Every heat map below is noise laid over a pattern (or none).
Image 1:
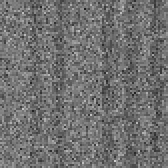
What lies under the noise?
bands of columns
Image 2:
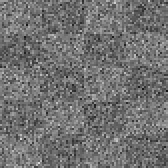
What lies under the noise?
a checkerboard
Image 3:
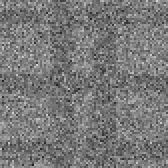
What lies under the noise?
bands of rows crossing bands of columns
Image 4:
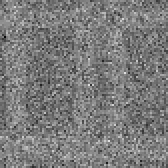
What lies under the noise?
bands of rows crossing bands of columns
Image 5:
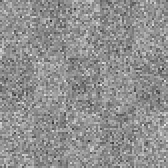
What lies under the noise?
a checkerboard
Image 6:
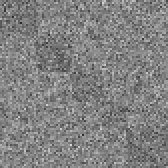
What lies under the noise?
blocks along the diagonal
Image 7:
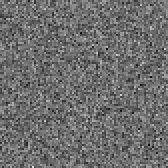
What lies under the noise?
only noise
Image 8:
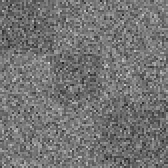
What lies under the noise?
blocks along the diagonal
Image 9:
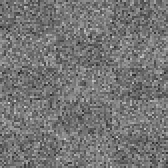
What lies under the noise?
a checkerboard
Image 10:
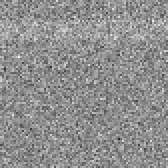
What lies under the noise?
one band of rows
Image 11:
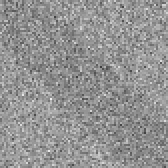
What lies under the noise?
a diagonal band
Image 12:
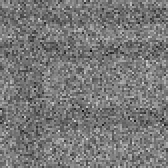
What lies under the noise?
bands of rows crossing bands of columns
